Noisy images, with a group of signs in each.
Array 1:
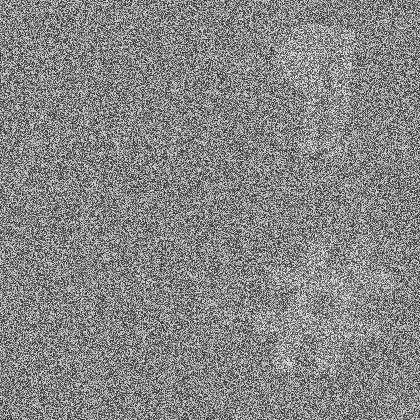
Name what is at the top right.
pilcrow
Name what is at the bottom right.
hash sign
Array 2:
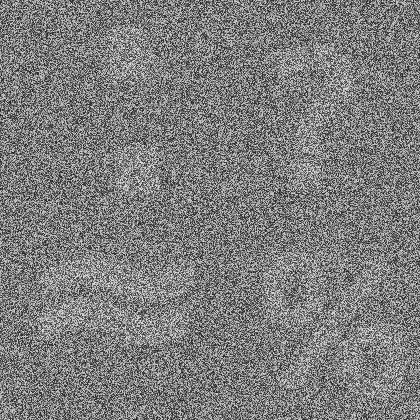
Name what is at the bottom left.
approximately sign
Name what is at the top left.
colon
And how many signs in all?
4
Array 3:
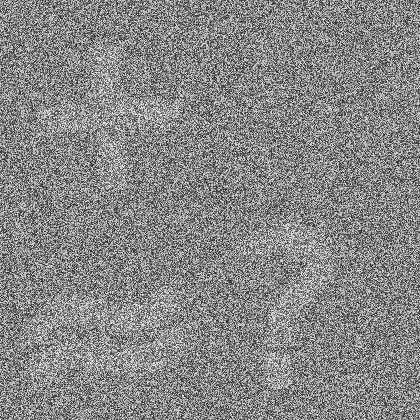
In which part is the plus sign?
top left
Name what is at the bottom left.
approximately sign
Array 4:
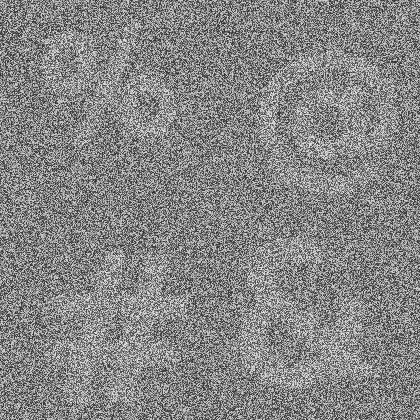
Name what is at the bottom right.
ampersand
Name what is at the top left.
percent sign
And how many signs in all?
4
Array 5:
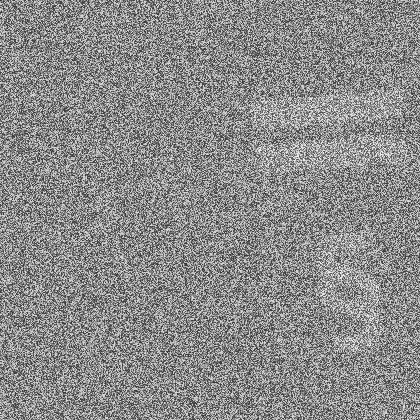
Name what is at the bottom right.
section sign
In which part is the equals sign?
top right
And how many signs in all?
2
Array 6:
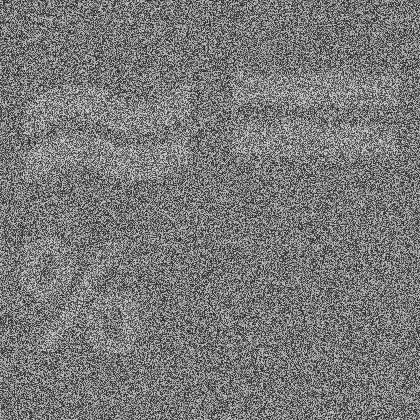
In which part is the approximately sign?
top left
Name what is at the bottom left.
percent sign
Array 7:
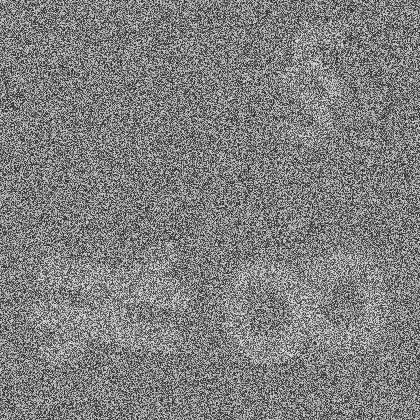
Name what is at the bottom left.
not-equal sign
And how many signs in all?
3
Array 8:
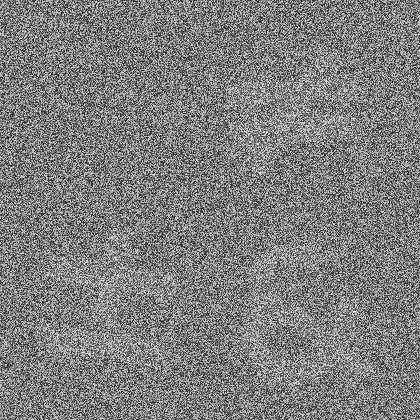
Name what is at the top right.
not-equal sign
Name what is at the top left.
nothing
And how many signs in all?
3
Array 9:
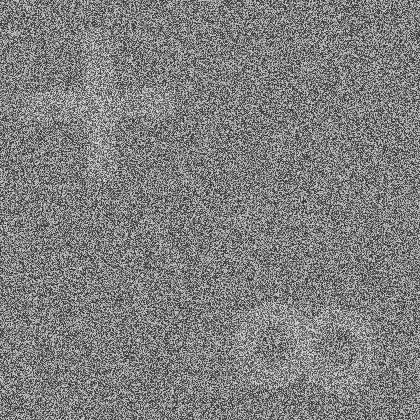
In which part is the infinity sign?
bottom right
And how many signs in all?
2
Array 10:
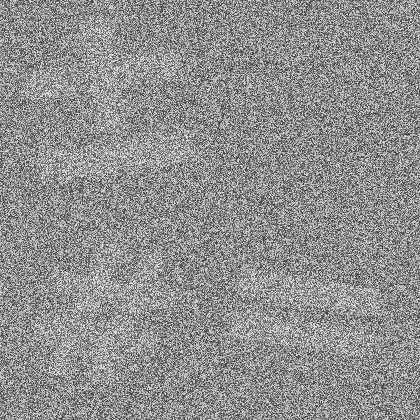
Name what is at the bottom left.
hash sign
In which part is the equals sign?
bottom right
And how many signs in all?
3
